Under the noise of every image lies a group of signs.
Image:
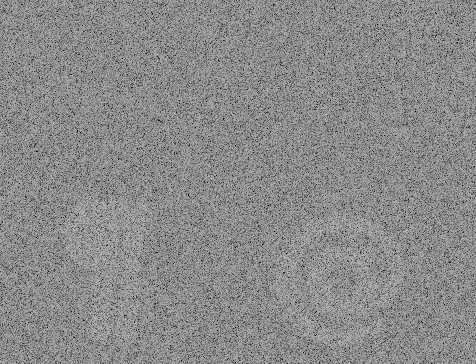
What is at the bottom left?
pilcrow
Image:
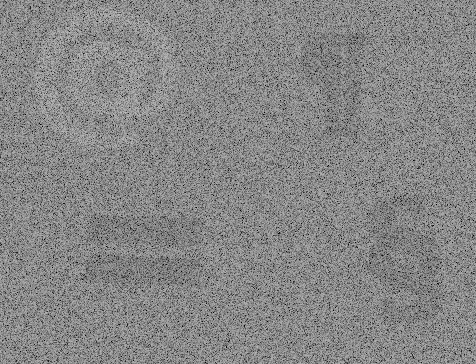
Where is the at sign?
top left
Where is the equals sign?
bottom left
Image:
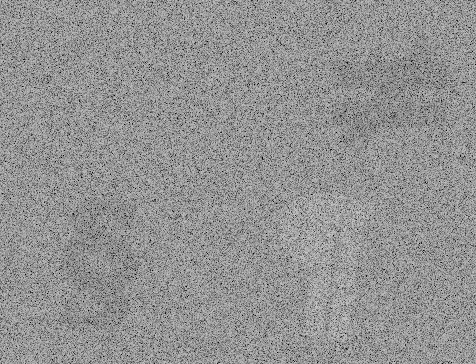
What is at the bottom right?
pilcrow
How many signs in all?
3
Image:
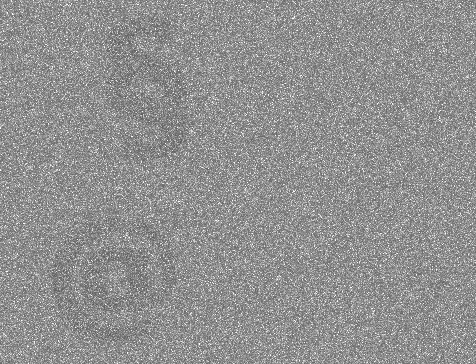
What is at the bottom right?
nothing
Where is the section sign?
top left
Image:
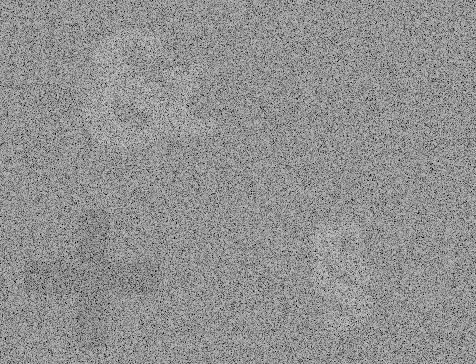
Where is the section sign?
bottom right
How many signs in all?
3
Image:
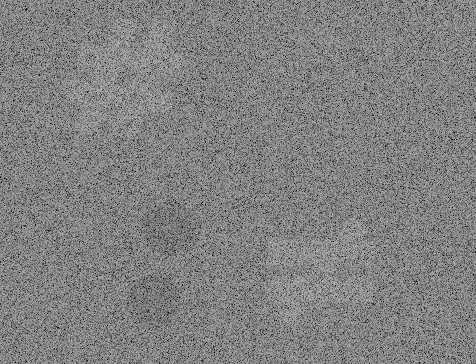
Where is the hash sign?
top left
